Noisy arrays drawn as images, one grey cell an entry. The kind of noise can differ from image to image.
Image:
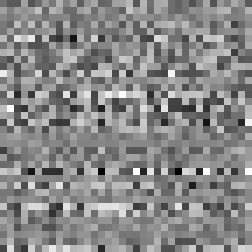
rows of uneven size
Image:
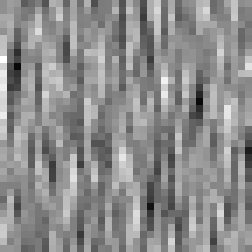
streaked along the columns
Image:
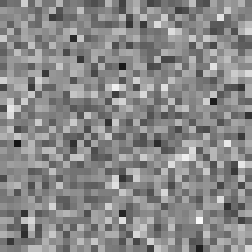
independent entries
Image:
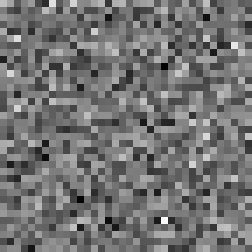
independent entries
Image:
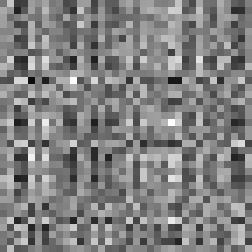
low rank plus noise
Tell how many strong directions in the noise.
one
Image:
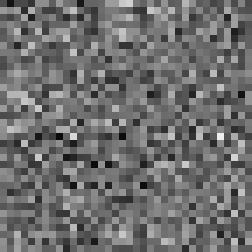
low rank plus noise
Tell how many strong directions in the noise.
five to eight
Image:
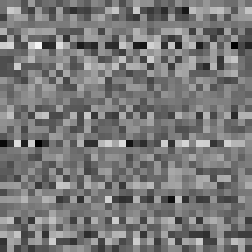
rows of uneven size
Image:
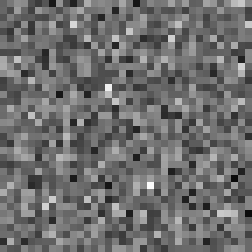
independent entries
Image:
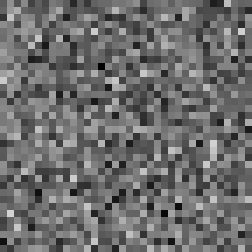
independent entries
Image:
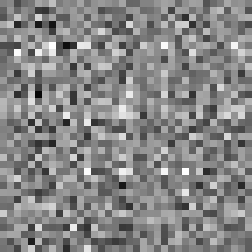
low rank plus noise
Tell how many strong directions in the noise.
three or four
